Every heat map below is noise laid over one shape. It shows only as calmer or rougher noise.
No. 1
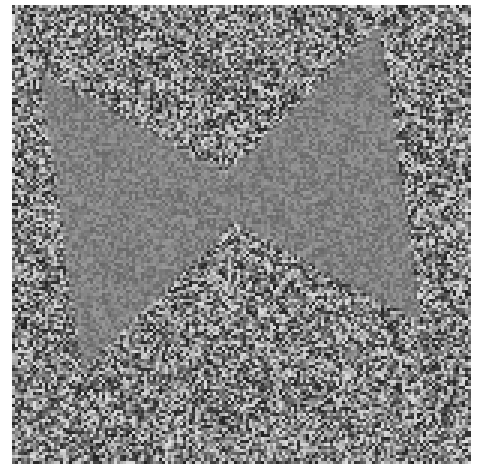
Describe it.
calm bow tie
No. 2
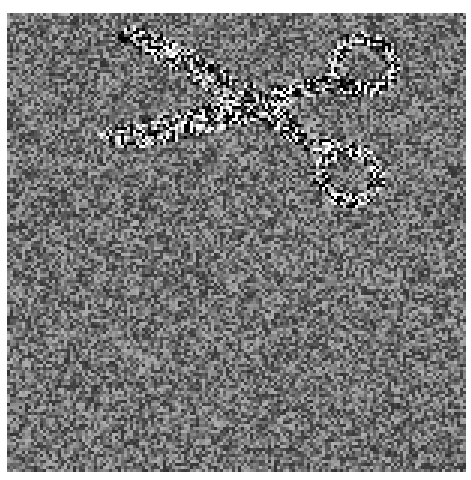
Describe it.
rough pair of scissors
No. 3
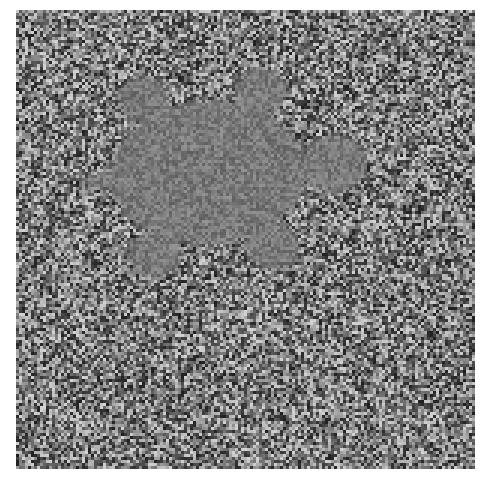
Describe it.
calm turtle
